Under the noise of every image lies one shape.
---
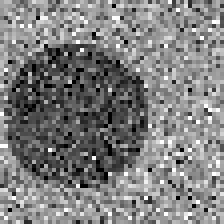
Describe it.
dark disc
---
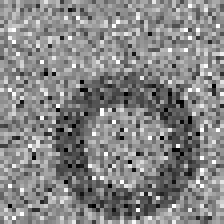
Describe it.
dark ring
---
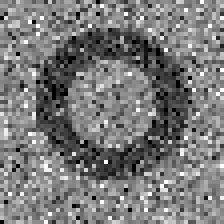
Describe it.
dark ring
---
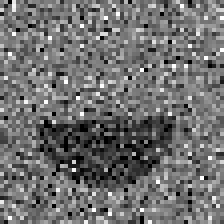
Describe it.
dark half disc
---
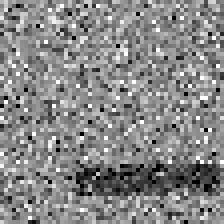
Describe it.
dark bar
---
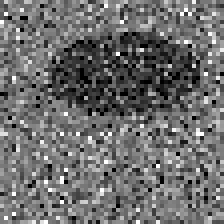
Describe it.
dark ellipse
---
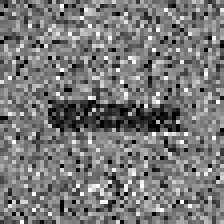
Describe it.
dark bar
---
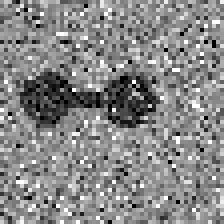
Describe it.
dark dumbbell
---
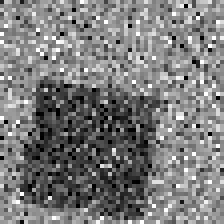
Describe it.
dark square
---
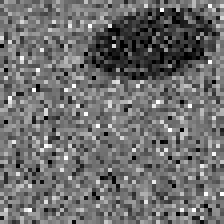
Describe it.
dark ellipse
